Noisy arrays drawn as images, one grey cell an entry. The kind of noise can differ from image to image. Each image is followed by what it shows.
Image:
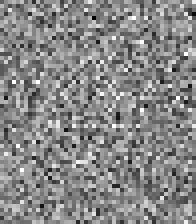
independent entries
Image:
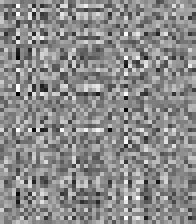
low rank plus noise
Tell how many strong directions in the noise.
two
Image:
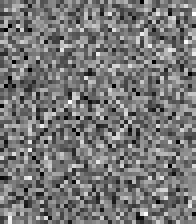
independent entries
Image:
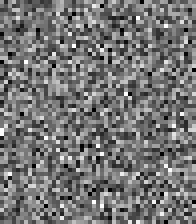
independent entries
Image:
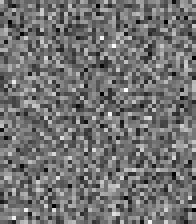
independent entries
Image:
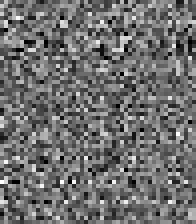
low rank plus noise
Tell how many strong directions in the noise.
five to eight
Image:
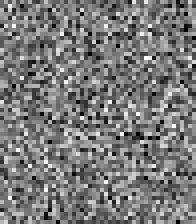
independent entries
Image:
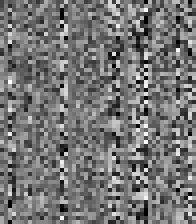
columns of uneven size
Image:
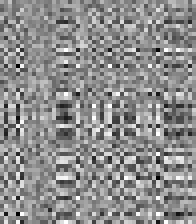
low rank plus noise
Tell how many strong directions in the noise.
one
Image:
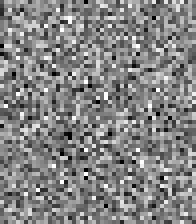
independent entries
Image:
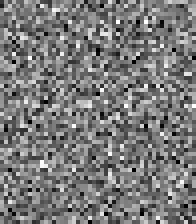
independent entries
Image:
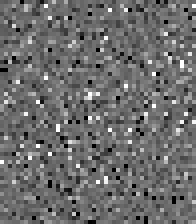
heavy tails
